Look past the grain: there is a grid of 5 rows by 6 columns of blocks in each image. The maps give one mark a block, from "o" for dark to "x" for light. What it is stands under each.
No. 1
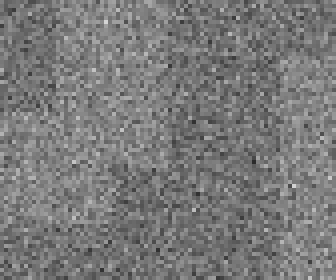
o x x o o o
o x x o o x
x x x o o x
x x o o o x
o o o o o x
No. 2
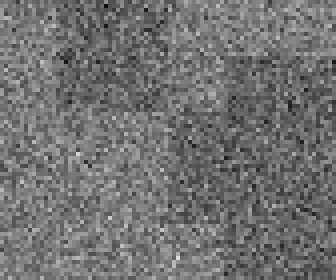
x o o x x x
x o o x o o
x x x o o o
x x x o o o
x x x x o o
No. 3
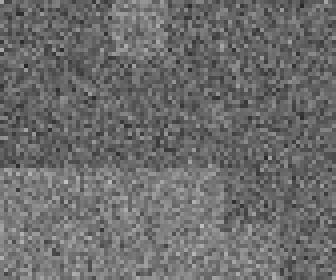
o o x o o o
o o o o o o
o o o o o o
x x x x o o
x x x x x o
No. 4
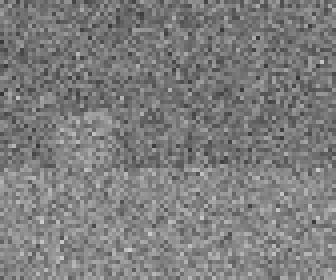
o o o o o o
o o o o o o
o x o o o o
x x x x x x
x x x x x x
